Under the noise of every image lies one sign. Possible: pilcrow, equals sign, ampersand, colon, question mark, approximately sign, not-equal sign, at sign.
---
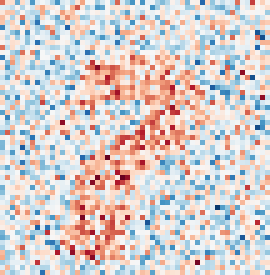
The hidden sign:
question mark
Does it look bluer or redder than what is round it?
redder
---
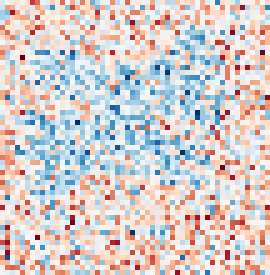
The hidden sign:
not-equal sign
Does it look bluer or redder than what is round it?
bluer
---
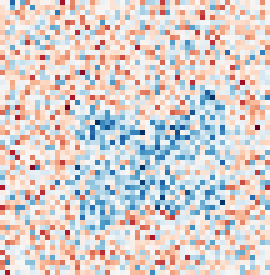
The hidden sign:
not-equal sign
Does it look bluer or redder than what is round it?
bluer
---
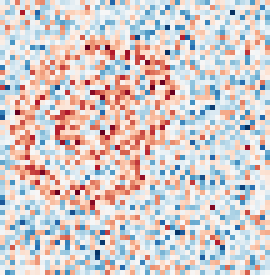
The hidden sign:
at sign
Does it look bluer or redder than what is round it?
redder
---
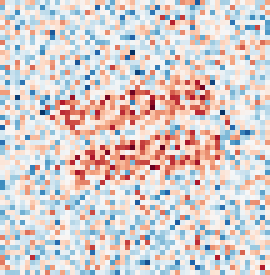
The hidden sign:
equals sign
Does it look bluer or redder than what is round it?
redder
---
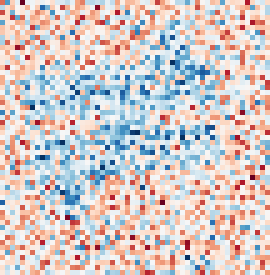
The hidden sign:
not-equal sign
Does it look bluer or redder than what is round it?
bluer
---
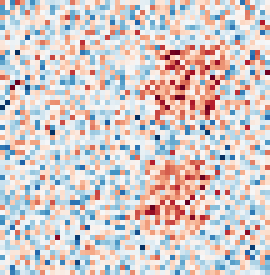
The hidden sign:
colon
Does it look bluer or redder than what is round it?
redder
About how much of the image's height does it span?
two thirds
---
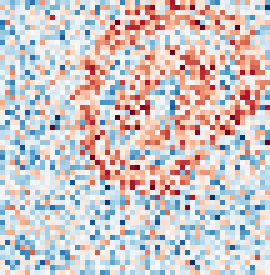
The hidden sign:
at sign
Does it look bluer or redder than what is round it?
redder
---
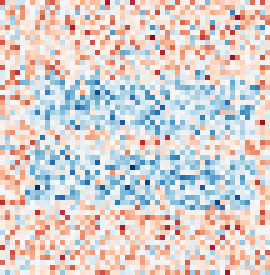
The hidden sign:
equals sign
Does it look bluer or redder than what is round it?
bluer
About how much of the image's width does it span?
nearly all
